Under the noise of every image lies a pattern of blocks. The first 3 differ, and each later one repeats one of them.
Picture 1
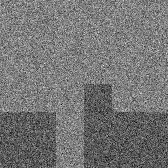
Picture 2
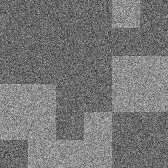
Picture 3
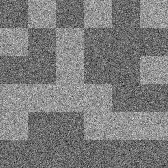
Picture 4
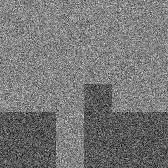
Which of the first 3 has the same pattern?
1
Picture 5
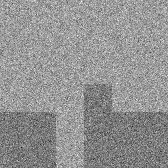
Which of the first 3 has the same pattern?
1
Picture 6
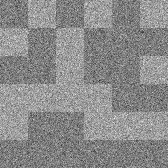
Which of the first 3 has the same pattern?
3
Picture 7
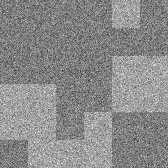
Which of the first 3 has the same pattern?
2
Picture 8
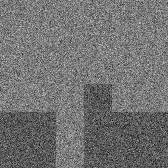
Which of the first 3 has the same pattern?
1
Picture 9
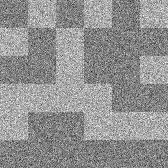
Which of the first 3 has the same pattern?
3
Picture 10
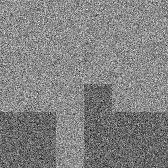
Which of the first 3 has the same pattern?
1
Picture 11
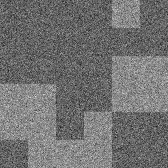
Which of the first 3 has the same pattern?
2
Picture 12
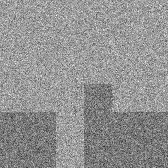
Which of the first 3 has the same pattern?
1
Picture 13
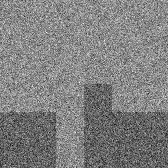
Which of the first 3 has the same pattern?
1
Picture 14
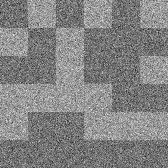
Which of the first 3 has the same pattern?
3
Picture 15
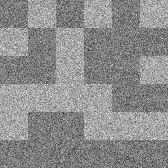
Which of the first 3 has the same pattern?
3
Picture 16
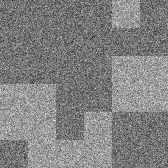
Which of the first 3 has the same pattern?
2
